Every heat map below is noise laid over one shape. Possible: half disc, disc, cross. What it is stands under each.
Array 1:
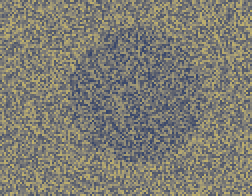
dark disc
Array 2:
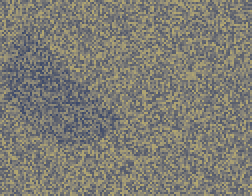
dark half disc
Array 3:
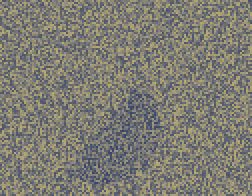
dark half disc
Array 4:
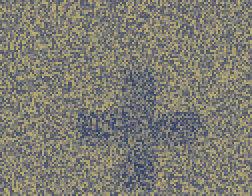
dark cross
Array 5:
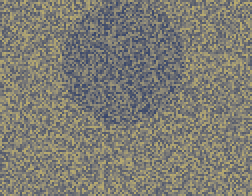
dark disc
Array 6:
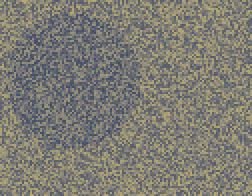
dark disc
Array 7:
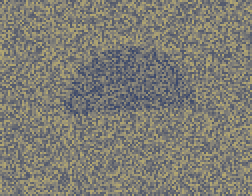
dark half disc
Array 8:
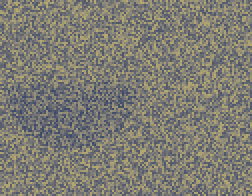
dark half disc
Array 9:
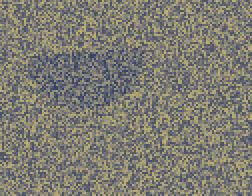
dark half disc
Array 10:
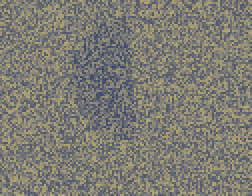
dark half disc
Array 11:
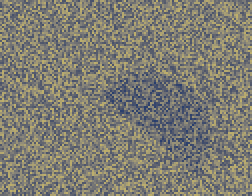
dark half disc
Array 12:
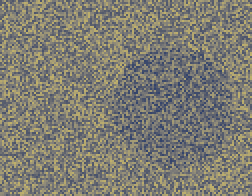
dark disc
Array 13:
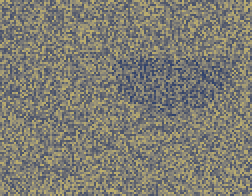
dark half disc
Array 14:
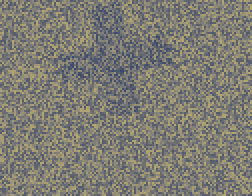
dark cross
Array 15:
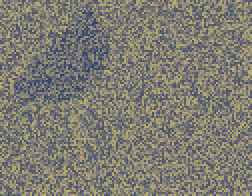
dark half disc
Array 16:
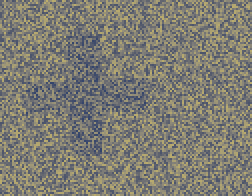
dark cross
